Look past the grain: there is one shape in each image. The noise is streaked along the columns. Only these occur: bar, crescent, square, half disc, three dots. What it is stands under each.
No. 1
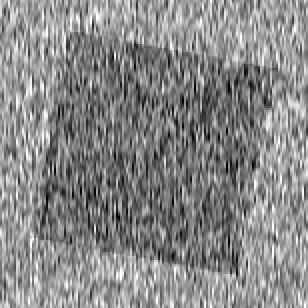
square
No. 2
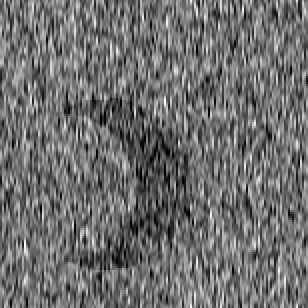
crescent
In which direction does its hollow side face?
left
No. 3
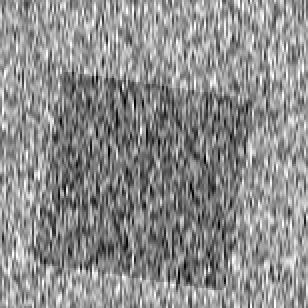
square
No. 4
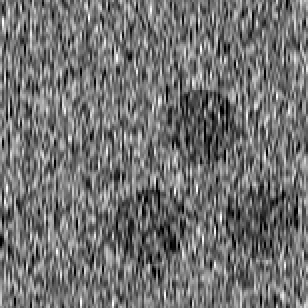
three dots
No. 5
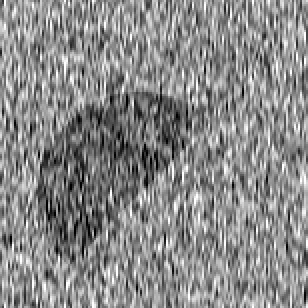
half disc
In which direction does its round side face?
up and left
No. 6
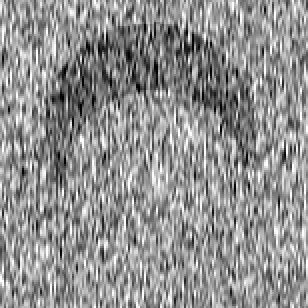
crescent
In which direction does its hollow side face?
down
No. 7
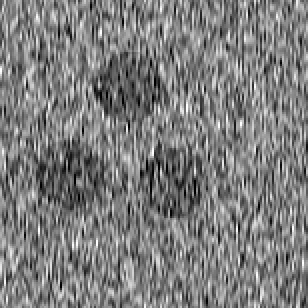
three dots
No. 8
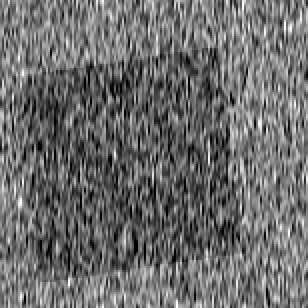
square
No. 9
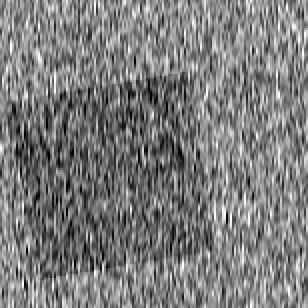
square
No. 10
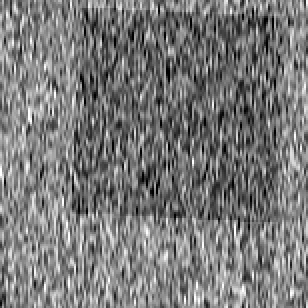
square
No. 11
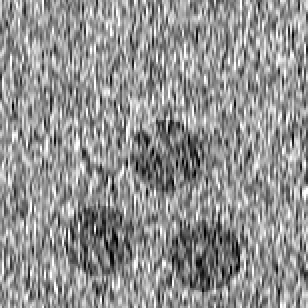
three dots
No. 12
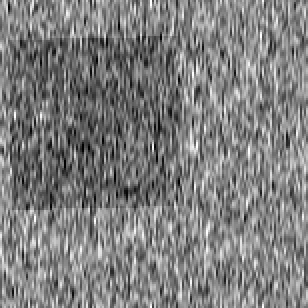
square
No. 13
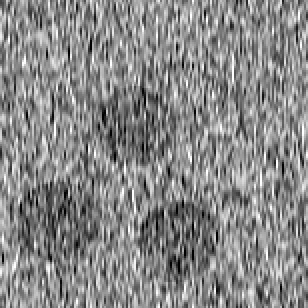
three dots
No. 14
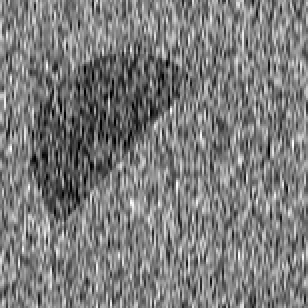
half disc
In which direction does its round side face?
up and left
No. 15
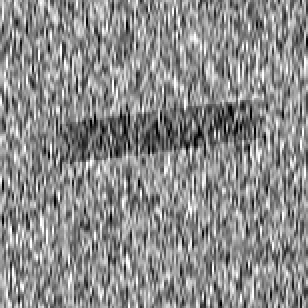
bar
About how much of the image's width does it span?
two thirds
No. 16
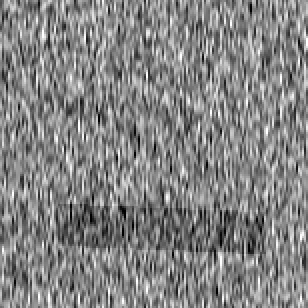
bar
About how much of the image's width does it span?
two thirds
